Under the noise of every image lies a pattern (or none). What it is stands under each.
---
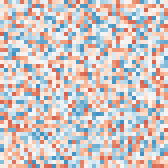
only noise
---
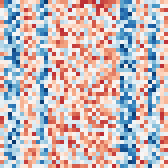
bands of columns
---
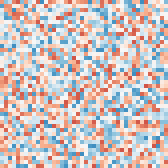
only noise
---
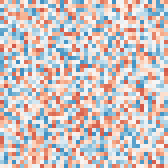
only noise
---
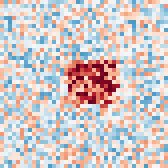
one block
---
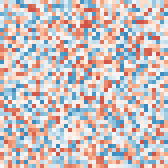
only noise
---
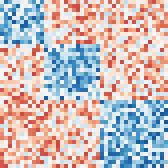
blocks along the diagonal
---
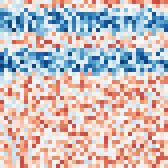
bands of rows
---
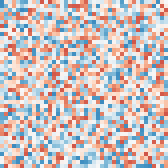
only noise
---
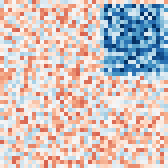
one block
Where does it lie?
top right
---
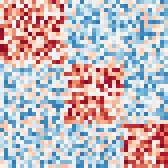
blocks along the diagonal
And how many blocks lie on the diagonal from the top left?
3
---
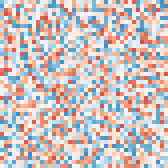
only noise
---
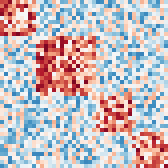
blocks along the diagonal
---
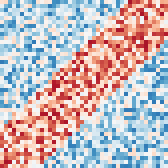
a diagonal band
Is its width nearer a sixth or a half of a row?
a half
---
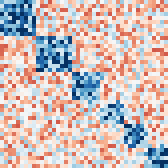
blocks along the diagonal
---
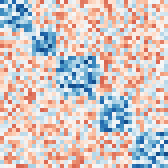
blocks along the diagonal
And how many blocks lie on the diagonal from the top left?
5
